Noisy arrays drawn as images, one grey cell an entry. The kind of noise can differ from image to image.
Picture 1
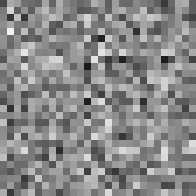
low rank plus noise
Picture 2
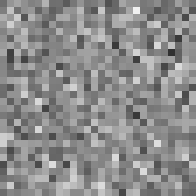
independent entries
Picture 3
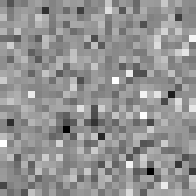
heavy tails
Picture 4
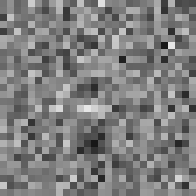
low rank plus noise
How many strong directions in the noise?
two
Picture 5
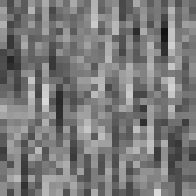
streaked along the columns
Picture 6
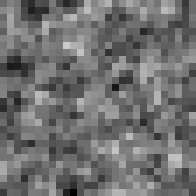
blotchy
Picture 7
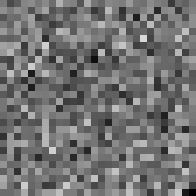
independent entries
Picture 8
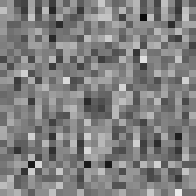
low rank plus noise
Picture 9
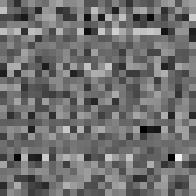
rows of uneven size
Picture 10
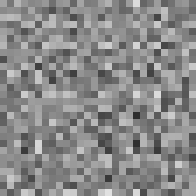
low rank plus noise
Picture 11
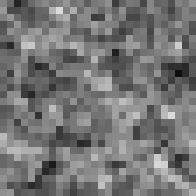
blotchy
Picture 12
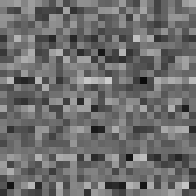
rows of uneven size
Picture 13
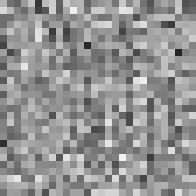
low rank plus noise
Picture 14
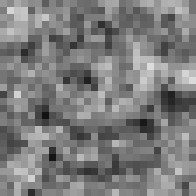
blotchy
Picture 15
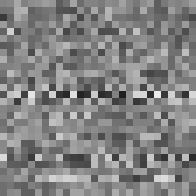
rows of uneven size
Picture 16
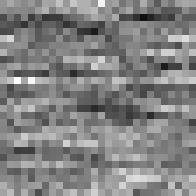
streaked along the rows
